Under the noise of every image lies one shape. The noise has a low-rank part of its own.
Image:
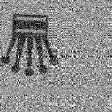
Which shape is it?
chess queen
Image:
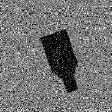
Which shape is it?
bottle
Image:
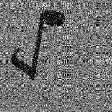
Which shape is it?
musical note
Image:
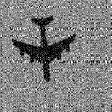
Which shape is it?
airplane
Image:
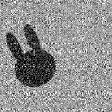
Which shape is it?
rabbit's head
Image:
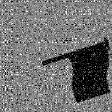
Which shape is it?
flag
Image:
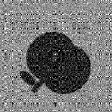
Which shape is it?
apple
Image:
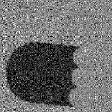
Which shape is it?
ghost
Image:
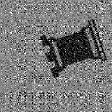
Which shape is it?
chess rook
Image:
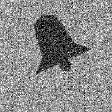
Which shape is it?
bell
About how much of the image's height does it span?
half
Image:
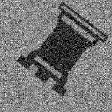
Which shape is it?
chess rook
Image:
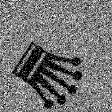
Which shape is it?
chess queen
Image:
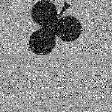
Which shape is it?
club
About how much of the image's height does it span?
half
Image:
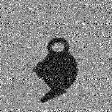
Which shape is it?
teapot
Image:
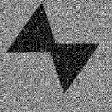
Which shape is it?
bow tie
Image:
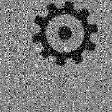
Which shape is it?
gear
